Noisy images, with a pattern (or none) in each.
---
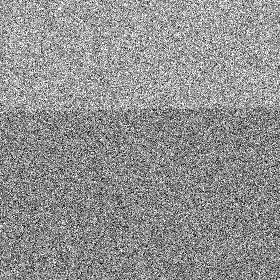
a sharp edge
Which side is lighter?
top
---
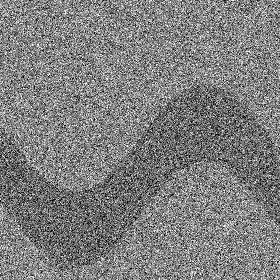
a wavy band
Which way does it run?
left to right
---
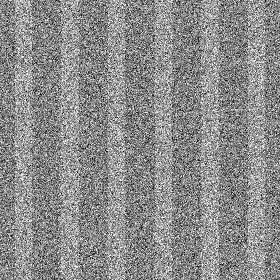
vertical stripes
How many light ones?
6
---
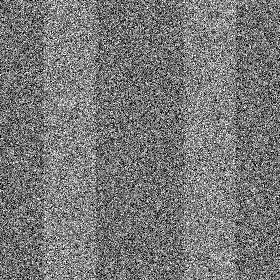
vertical stripes
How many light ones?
2
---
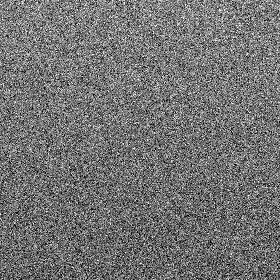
a smooth slope
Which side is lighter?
top
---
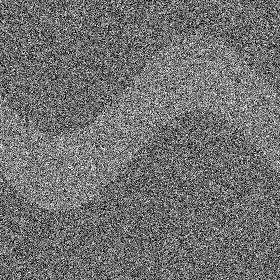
a wavy band
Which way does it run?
left to right
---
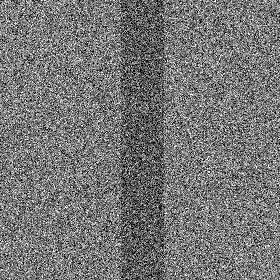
one vertical stripe
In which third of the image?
middle
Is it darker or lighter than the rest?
darker
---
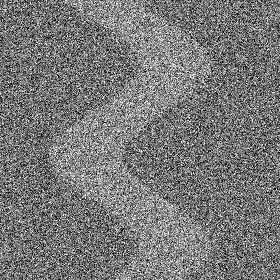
a wavy band
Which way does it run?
top to bottom
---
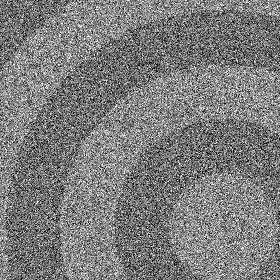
rings round one point
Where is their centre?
bottom right
